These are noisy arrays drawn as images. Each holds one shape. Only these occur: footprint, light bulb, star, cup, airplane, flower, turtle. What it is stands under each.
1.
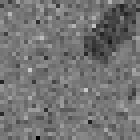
footprint
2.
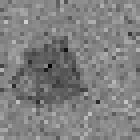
cup
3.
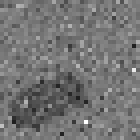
footprint
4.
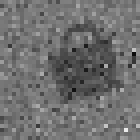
cup
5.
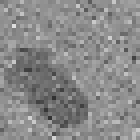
footprint
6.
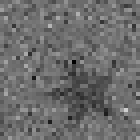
star
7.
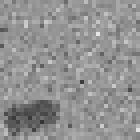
footprint
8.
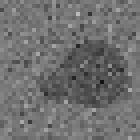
light bulb
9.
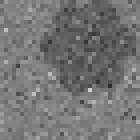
flower
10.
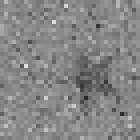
star
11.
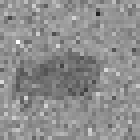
footprint
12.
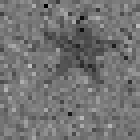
star
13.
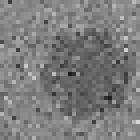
flower
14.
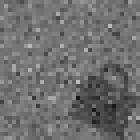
cup
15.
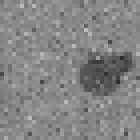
light bulb
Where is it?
middle right
